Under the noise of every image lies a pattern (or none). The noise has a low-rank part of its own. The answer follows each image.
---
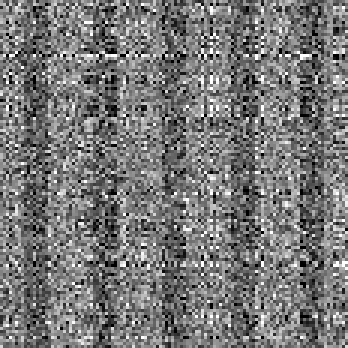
vertical stripes
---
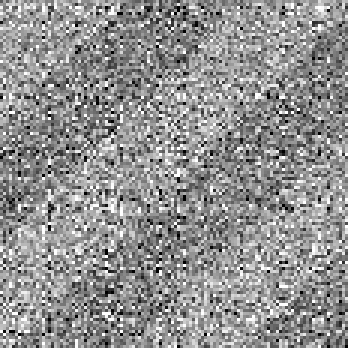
diagonal stripes
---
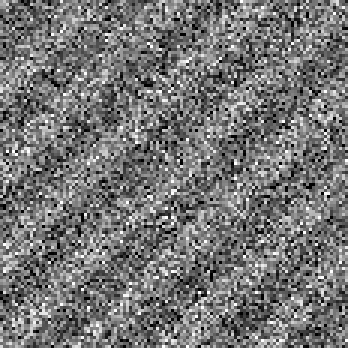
diagonal stripes
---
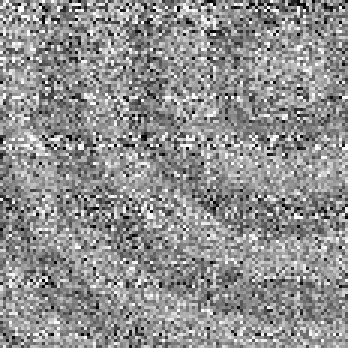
rings round one point
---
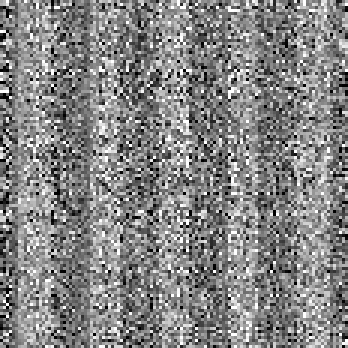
vertical stripes
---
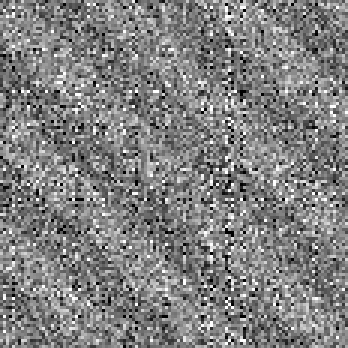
diagonal stripes
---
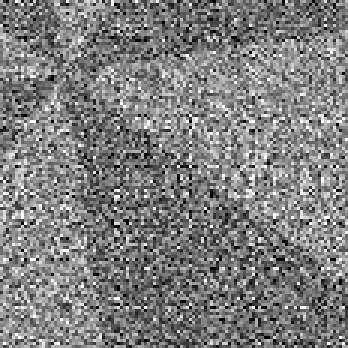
spokes from one point
